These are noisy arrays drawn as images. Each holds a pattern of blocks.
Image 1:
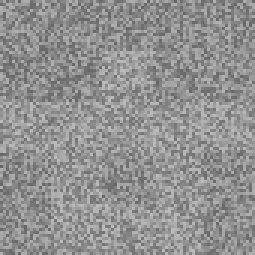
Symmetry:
left and right mirror each other
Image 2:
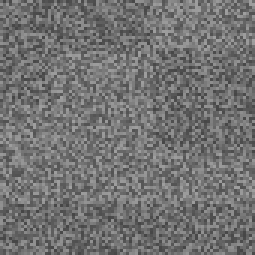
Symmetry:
no symmetry
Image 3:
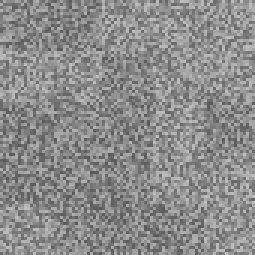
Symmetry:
no symmetry
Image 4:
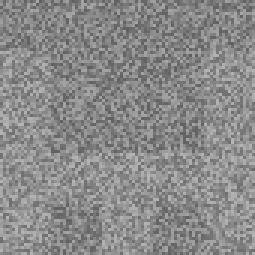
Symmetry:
left and right mirror each other
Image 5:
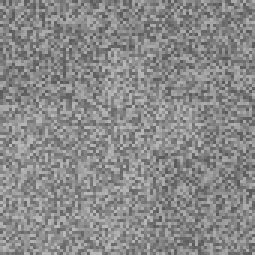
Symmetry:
mirrored about the diagonal from the bottom left
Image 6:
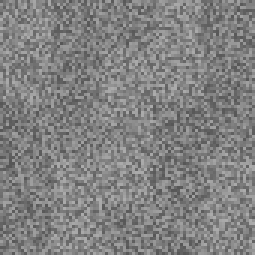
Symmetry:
the same after a half turn
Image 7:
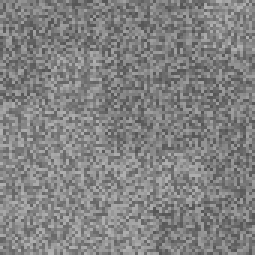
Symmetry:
mirrored about the diagonal from the bottom left
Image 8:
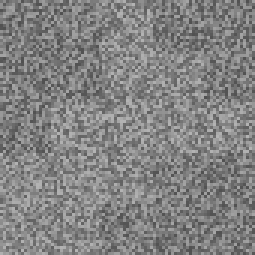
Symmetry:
mirrored about the diagonal from the bottom left
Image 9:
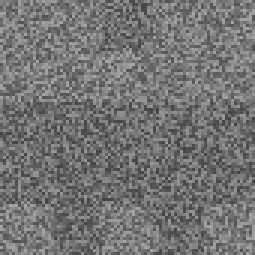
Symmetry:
left and right mirror each other
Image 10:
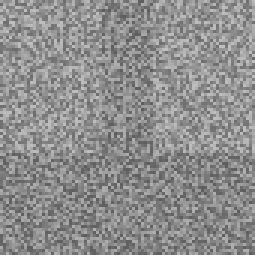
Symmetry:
left and right mirror each other
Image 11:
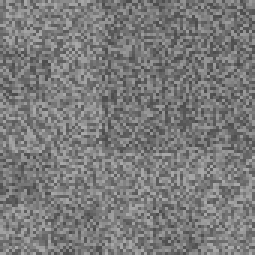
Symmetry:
mirrored about the diagonal from the bottom left
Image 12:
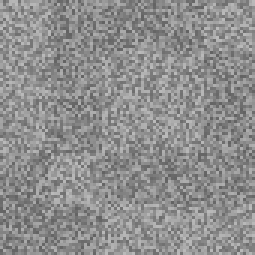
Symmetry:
mirrored about the diagonal from the bottom left
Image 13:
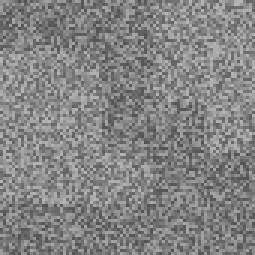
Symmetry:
no symmetry
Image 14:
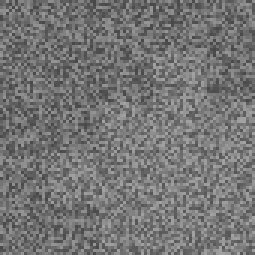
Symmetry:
mirrored about the diagonal from the top left
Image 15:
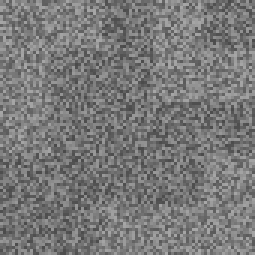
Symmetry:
mirrored about the diagonal from the bottom left
